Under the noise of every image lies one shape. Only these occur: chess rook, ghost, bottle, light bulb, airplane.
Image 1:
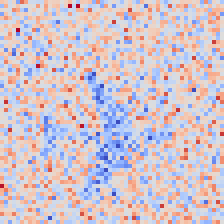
airplane
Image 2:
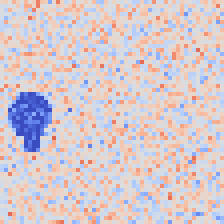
light bulb
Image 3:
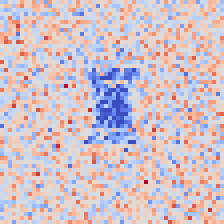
chess rook
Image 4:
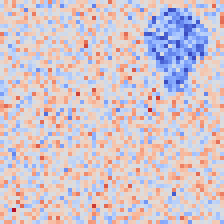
light bulb
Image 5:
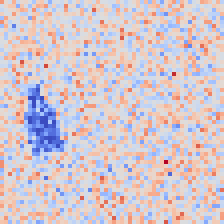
bottle
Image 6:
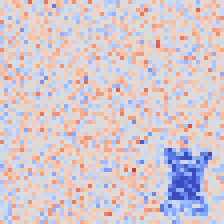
chess rook
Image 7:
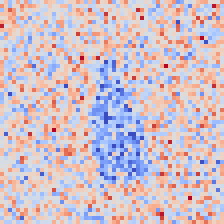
bottle
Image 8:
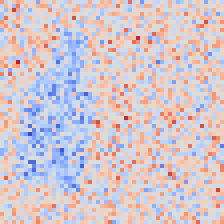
bottle
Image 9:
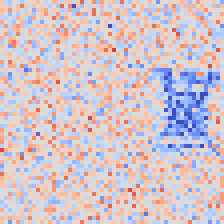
chess rook
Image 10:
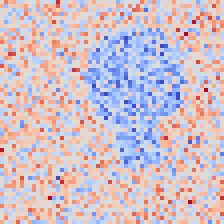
light bulb
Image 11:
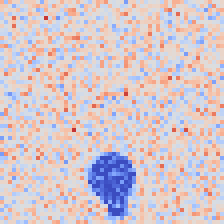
light bulb
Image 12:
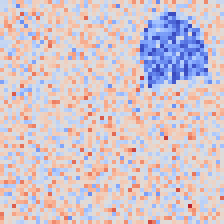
ghost
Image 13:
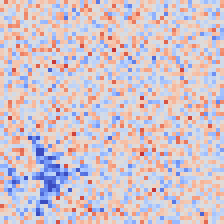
airplane
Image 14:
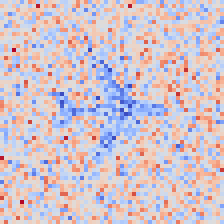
airplane
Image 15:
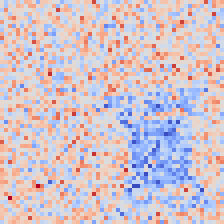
chess rook
